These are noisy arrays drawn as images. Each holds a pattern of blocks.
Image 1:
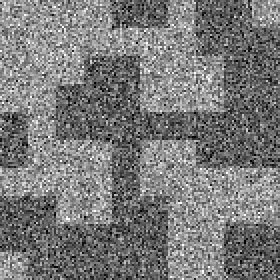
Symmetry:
mirrored about the diagonal from the top left
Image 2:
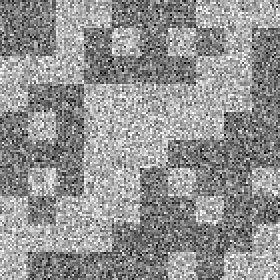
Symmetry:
mirrored about the diagonal from the top left
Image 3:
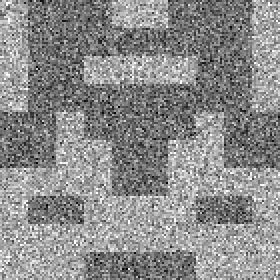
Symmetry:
left and right mirror each other
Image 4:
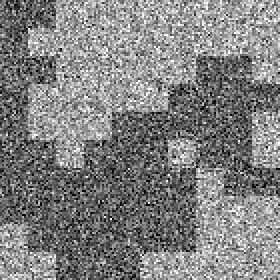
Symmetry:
no symmetry
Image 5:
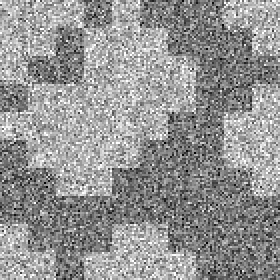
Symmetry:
mirrored about the diagonal from the top left
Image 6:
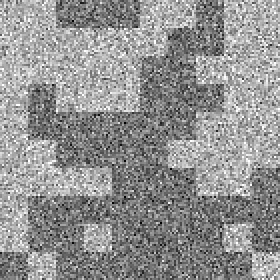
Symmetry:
no symmetry
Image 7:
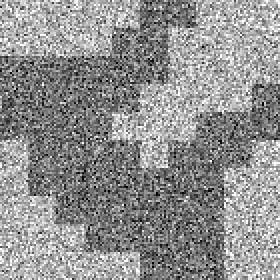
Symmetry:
mirrored about the diagonal from the bottom left
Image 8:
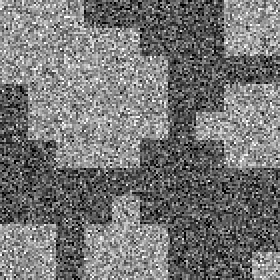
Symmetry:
mirrored about the diagonal from the top left
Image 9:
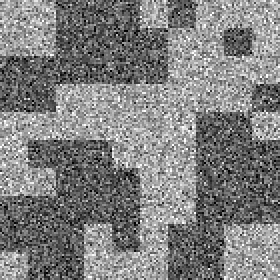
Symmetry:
mirrored about the diagonal from the bottom left
